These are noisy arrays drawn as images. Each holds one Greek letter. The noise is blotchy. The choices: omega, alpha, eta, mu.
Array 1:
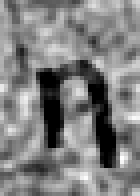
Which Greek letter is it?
eta
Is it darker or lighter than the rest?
darker
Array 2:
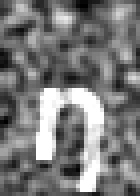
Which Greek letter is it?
eta
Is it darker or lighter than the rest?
lighter
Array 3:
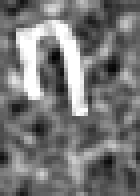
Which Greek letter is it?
eta
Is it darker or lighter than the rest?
lighter
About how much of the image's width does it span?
half
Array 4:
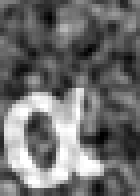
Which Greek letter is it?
alpha
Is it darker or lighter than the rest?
lighter
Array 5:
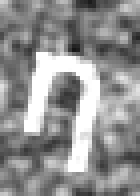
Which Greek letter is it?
eta
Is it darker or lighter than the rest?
lighter
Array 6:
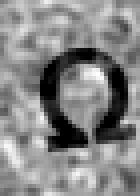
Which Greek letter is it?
omega
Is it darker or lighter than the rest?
darker
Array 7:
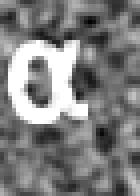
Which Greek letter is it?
alpha
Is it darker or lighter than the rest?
lighter
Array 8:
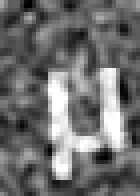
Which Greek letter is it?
mu
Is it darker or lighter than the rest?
lighter
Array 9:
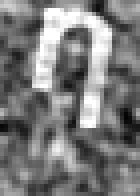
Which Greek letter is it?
eta
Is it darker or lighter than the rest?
lighter
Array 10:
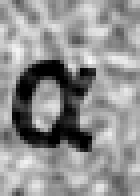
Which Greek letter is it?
alpha
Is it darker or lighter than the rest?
darker
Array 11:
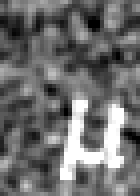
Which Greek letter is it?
mu
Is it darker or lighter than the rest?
lighter
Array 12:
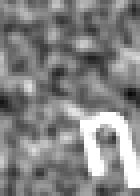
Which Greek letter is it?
eta
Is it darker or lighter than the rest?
lighter
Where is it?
bottom right
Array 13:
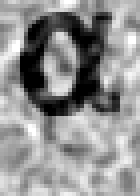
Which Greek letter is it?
alpha
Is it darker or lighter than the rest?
darker
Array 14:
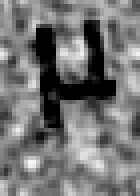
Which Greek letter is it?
mu
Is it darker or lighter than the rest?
darker
